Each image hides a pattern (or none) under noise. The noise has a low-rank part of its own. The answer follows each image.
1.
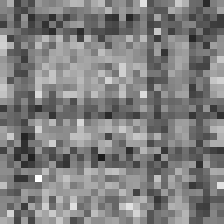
bands of rows crossing bands of columns
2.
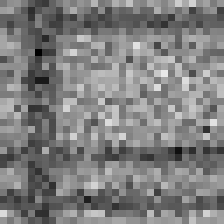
bands of rows crossing bands of columns
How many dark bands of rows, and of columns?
3 and 1
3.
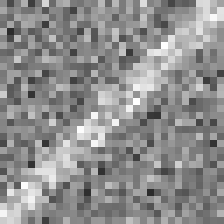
a diagonal band
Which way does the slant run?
bottom left to top right
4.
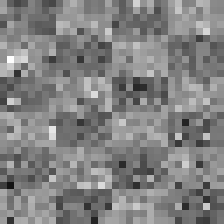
a checkerboard
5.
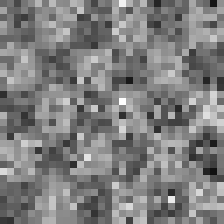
a checkerboard
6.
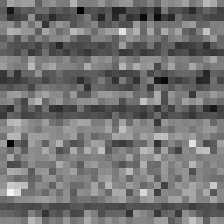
bands of rows
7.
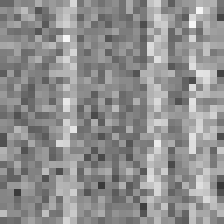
bands of columns
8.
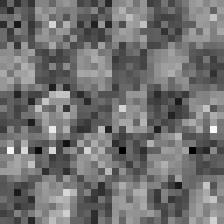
a checkerboard
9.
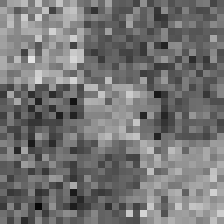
blocks along the diagonal
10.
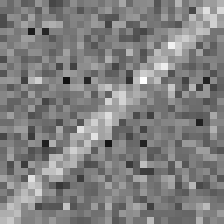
a diagonal band
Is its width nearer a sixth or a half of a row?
a sixth
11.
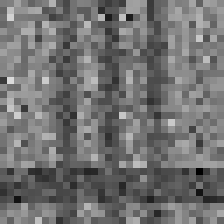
bands of rows crossing bands of columns
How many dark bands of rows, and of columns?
1 and 3
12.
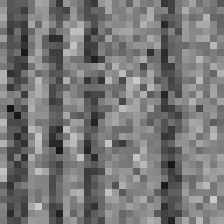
bands of columns
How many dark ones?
4
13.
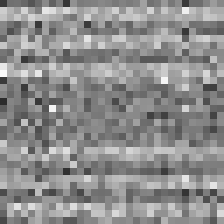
bands of rows
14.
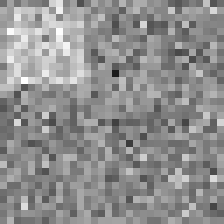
one block
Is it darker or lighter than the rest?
lighter
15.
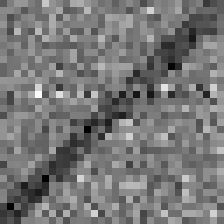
a diagonal band
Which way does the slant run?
bottom left to top right
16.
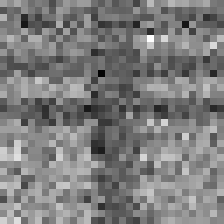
bands of rows crossing bands of columns
